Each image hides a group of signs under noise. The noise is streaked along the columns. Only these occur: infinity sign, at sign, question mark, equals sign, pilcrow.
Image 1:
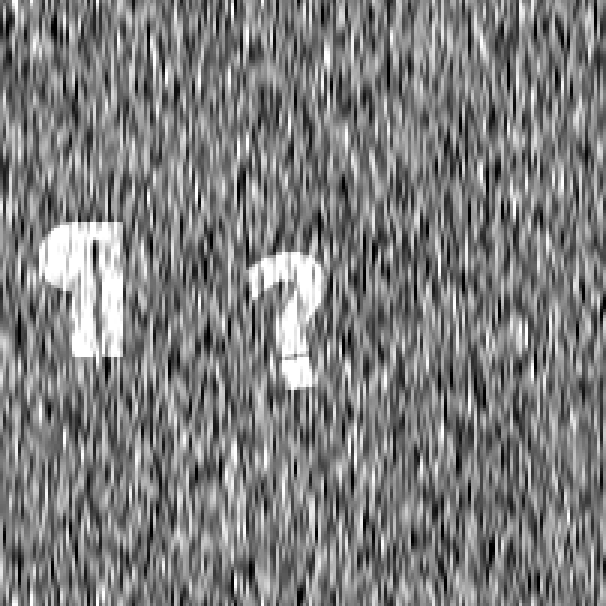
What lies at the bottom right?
nothing
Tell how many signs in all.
2
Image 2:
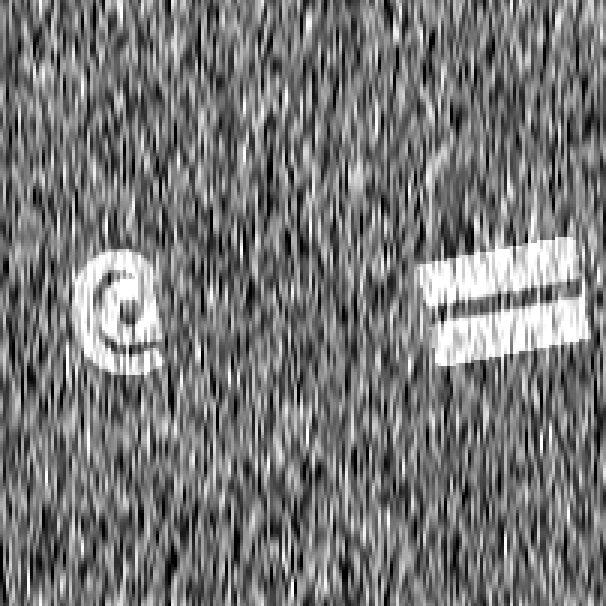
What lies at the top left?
nothing
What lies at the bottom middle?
nothing
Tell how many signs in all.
2
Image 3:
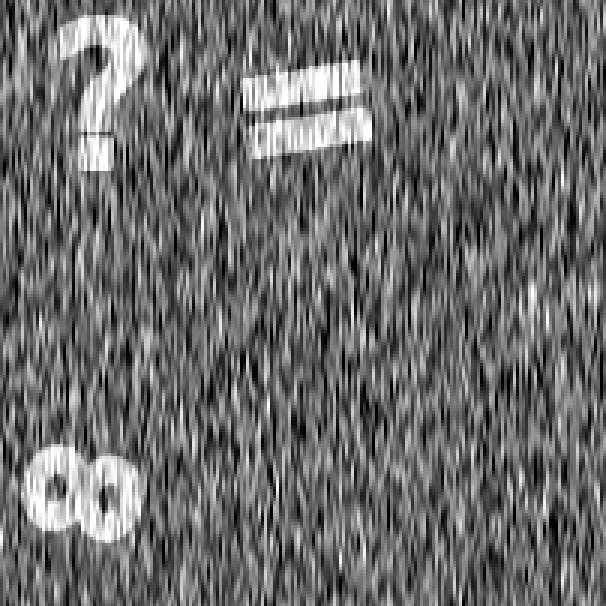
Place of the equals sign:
top middle
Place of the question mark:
top left
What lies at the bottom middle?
nothing
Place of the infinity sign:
bottom left
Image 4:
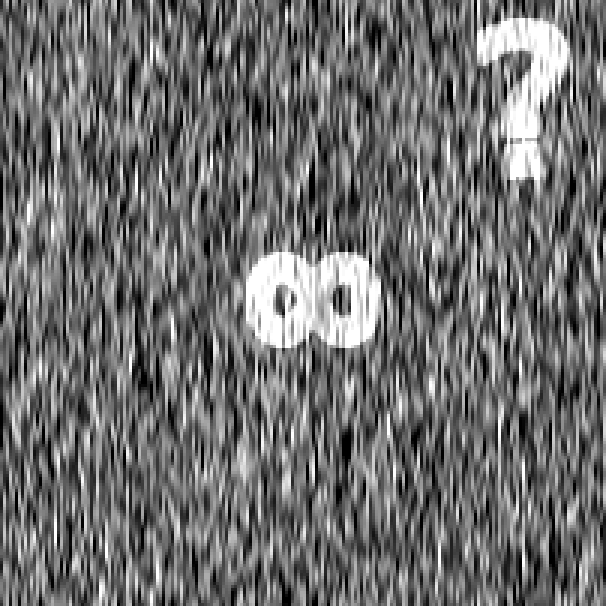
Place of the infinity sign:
centre
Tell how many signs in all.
2
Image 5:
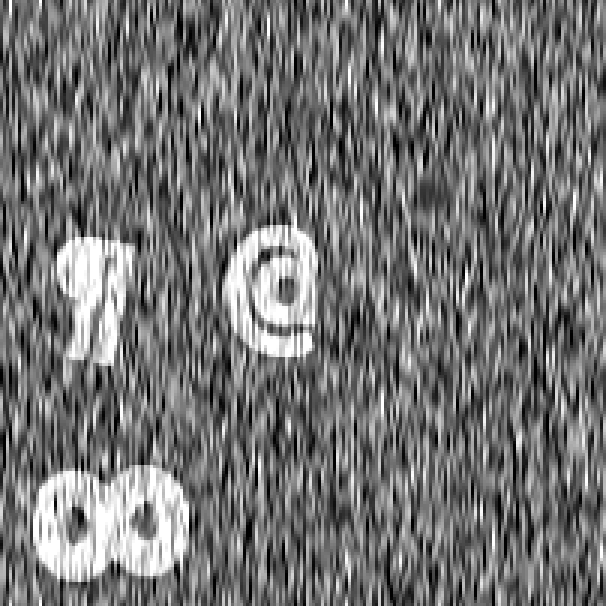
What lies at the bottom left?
infinity sign
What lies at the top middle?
nothing
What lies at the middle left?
pilcrow
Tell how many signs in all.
3
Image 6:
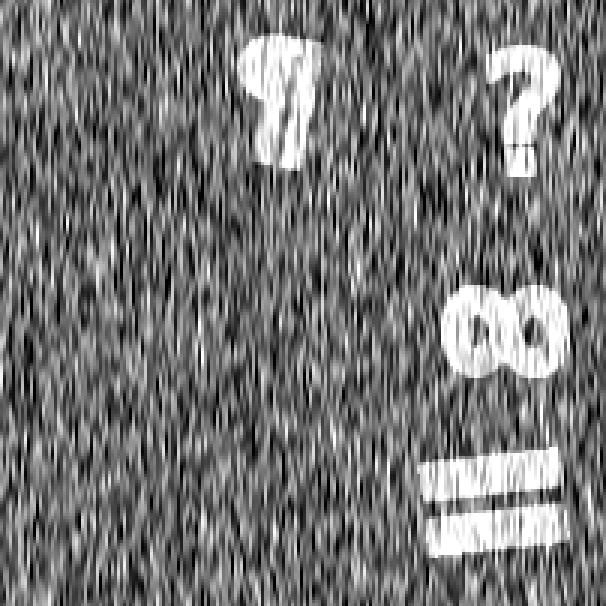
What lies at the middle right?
infinity sign
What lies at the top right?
question mark
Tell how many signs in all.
4
